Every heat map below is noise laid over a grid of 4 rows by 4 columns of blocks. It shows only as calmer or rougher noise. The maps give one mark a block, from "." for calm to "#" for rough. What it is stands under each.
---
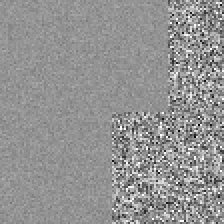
. . . #
. . . #
. . # #
. . # #
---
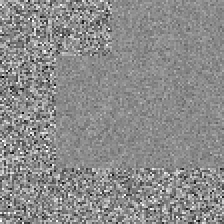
# # . .
# . . .
# . . .
# # # #
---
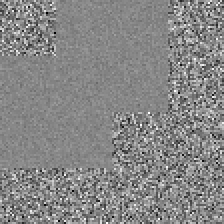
# . . #
. . . #
. . # #
# # # #
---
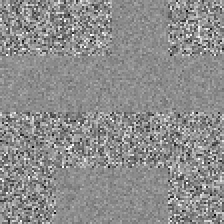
# # . #
. . . .
# # # #
# . . #
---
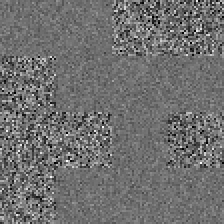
. . # #
# . . .
# # . #
# . . .
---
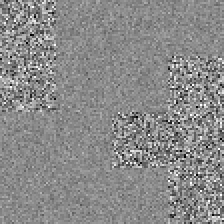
# . . .
# . . #
. . # #
. . . #
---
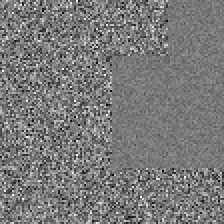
# # # .
# # . .
# # . .
# # # #
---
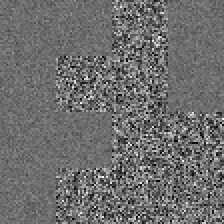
. . # .
. # # .
. . # #
. # # #
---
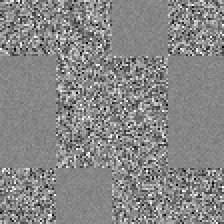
# # . #
. # # .
. # # .
# . # #
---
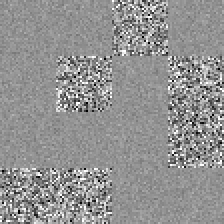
. . # .
. # . #
. . . #
# # . .
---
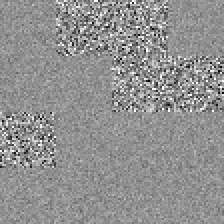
. # # .
. . # #
# . . .
. . . .
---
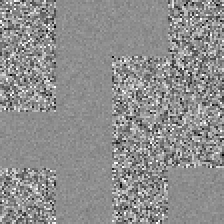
# . . #
# . # #
. . # #
# . # .
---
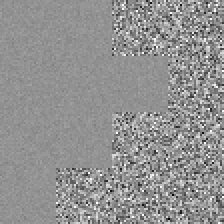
. . # #
. . . #
. . # #
. # # #
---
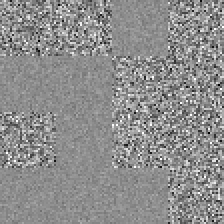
# # . #
. . # #
# . # #
. . . #
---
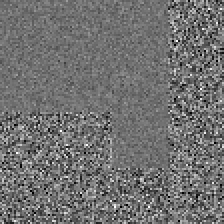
. . . #
. . . #
# # . #
# # # #
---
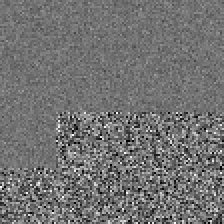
. . . .
. . . .
. # # #
# # # #
